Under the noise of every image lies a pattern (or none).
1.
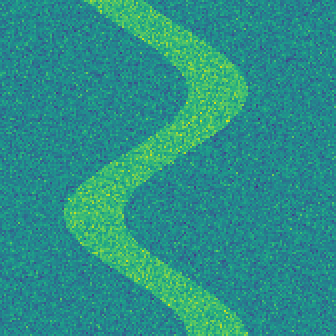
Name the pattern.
a wavy band
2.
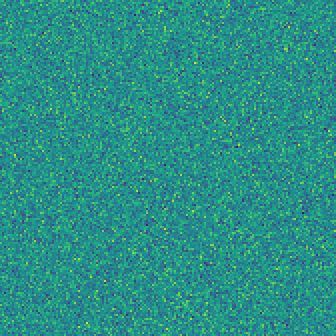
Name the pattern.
only noise
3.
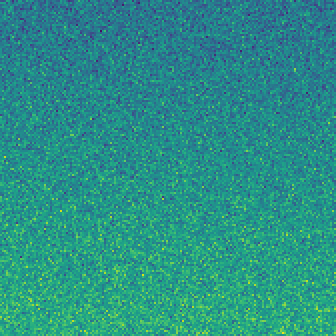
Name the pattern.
a smooth slope
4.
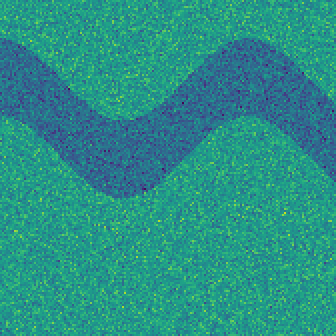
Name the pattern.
a wavy band
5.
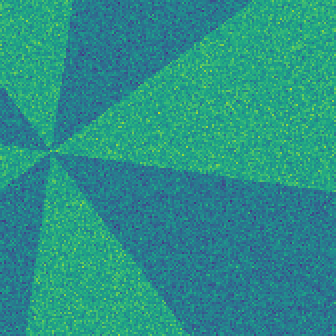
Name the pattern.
spokes from one point
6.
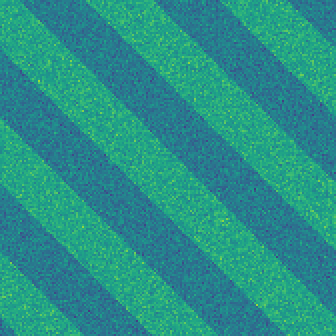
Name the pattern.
diagonal stripes
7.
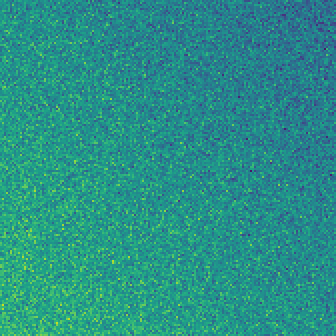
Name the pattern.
a smooth slope
